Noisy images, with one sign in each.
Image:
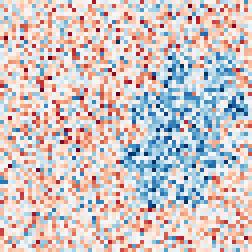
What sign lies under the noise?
hash sign
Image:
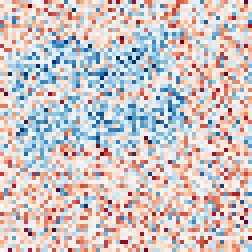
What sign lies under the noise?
approximately sign
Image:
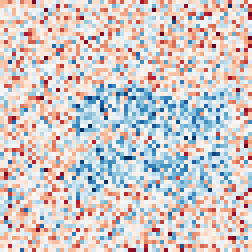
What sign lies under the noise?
approximately sign
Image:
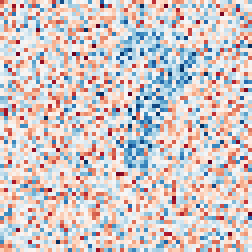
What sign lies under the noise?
question mark
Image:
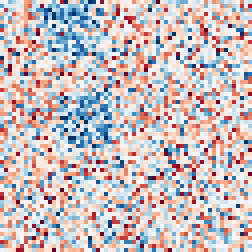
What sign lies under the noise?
colon
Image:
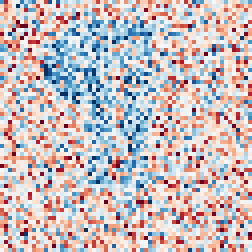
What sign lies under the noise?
pilcrow
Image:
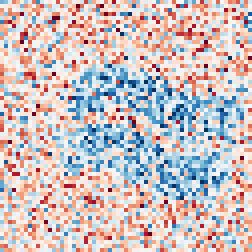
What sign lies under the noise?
approximately sign
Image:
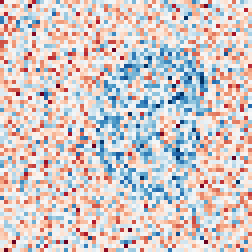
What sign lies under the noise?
at sign
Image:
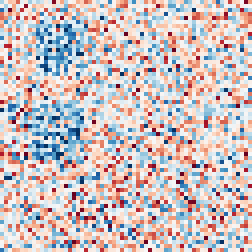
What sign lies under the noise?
colon
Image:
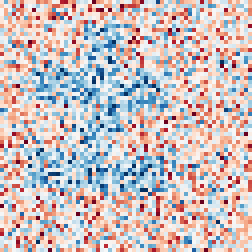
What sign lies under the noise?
plus-minus sign
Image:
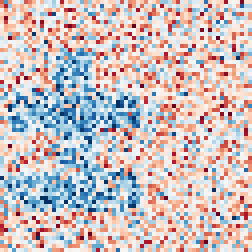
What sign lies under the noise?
plus-minus sign
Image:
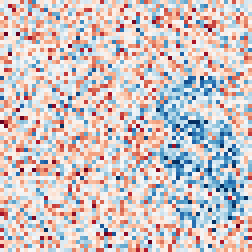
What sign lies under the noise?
section sign
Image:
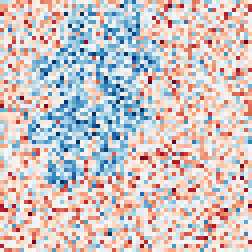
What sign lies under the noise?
hash sign
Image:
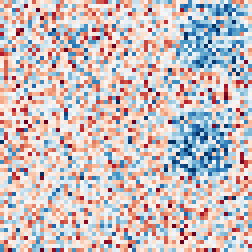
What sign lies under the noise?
colon
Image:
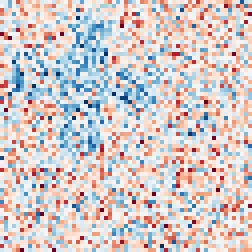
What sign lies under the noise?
plus sign
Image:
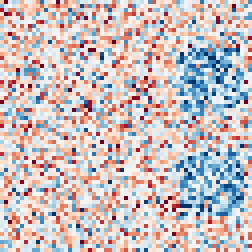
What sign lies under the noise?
colon
